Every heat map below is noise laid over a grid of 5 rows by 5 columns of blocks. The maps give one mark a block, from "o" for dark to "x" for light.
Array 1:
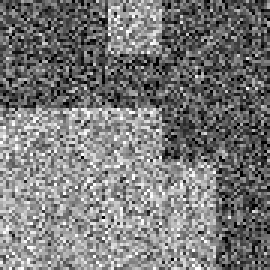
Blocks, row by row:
o o x o o
o o o o o
x x x o o
x x x x o
x x x x o
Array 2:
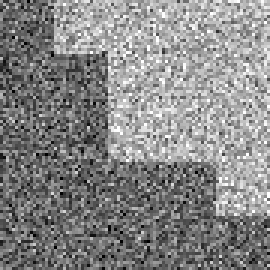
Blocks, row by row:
o x x x x
o o x x x
o o x x x
o o o o x
o o o o o
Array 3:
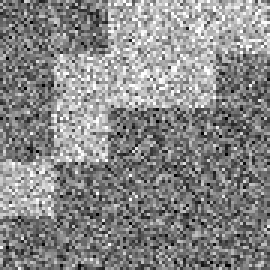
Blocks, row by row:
o o x x x
o x x x o
o x o o o
x o o o o
o o o o o
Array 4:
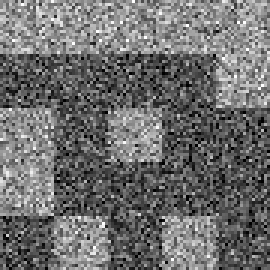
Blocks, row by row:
x x x x x
o o o o x
x o x o o
x o o o o
o x o x o
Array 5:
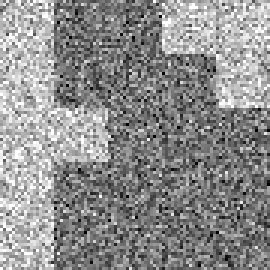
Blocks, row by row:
x o o x x
x o o o x
x x o o o
x o o o o
x o o o o
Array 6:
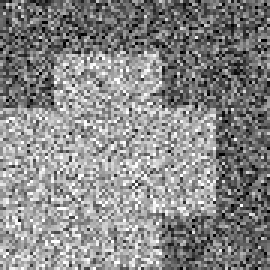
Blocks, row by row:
o o o o o
o x x o o
x x x x o
x x x x o
x x x o o
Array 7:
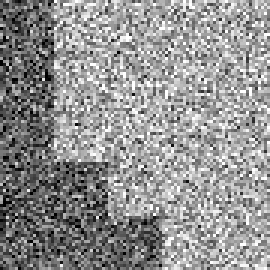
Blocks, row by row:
o x x x x
o x x x x
o x x x x
o o x x x
o o o x x
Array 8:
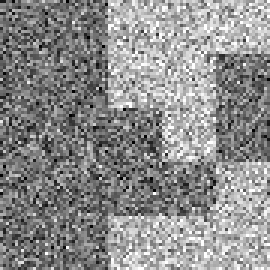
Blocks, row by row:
o o x x x
o o x x o
o o o x o
o o o o x
o o x x x
